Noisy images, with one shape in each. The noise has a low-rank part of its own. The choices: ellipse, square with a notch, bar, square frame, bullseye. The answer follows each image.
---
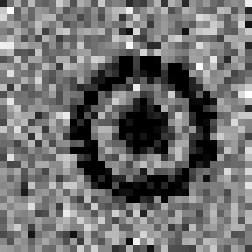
bullseye
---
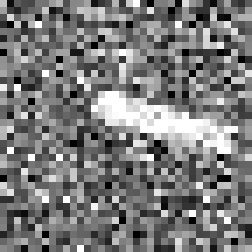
bar
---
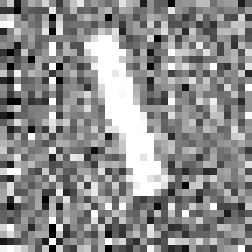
bar
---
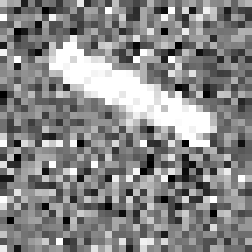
bar
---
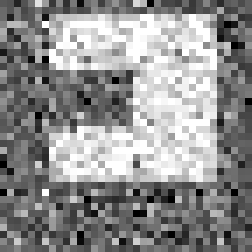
square with a notch
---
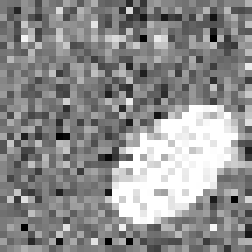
ellipse
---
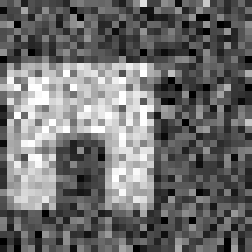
square with a notch
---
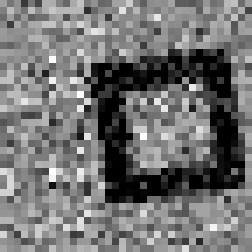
square frame
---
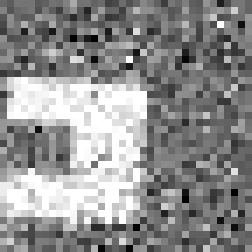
square with a notch
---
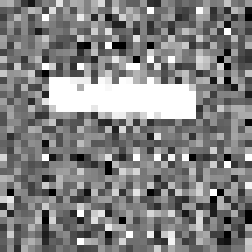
bar
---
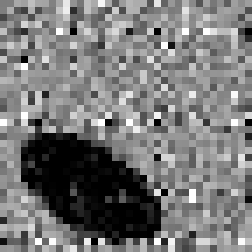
ellipse
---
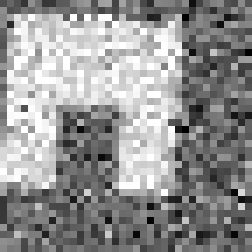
square with a notch
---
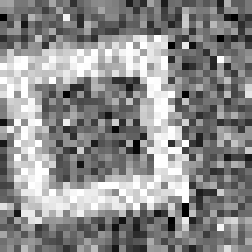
square frame
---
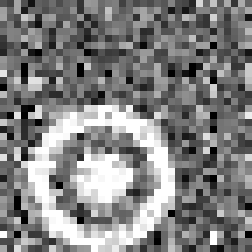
bullseye
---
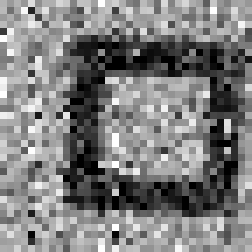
square frame
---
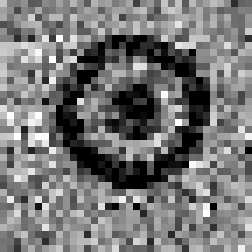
bullseye
